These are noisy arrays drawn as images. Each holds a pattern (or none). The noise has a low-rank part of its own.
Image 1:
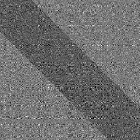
a diagonal band
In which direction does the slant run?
top left to bottom right
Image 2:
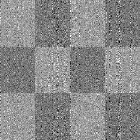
a checkerboard
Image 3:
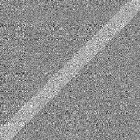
a diagonal band
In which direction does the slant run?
bottom left to top right
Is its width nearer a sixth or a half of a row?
a sixth
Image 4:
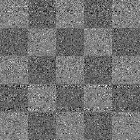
a checkerboard
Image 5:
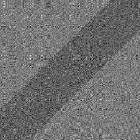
a diagonal band
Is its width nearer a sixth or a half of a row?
a half
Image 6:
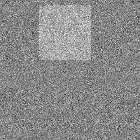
one block
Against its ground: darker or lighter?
lighter
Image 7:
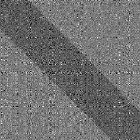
a diagonal band
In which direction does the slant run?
top left to bottom right
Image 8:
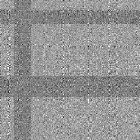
bands of rows crossing bands of columns
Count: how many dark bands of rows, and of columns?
2 and 1
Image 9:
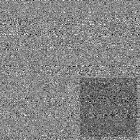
one block
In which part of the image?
bottom right
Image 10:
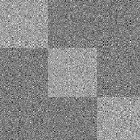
blocks along the diagonal
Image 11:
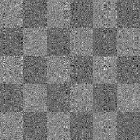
a checkerboard
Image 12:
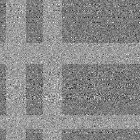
bands of rows crossing bands of columns
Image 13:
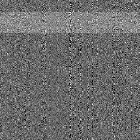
one band of rows
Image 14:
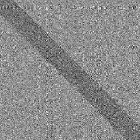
a diagonal band
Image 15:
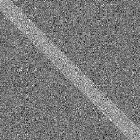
a diagonal band
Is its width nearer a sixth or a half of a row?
a sixth
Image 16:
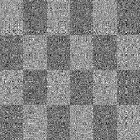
a checkerboard
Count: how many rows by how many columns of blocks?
4 by 6
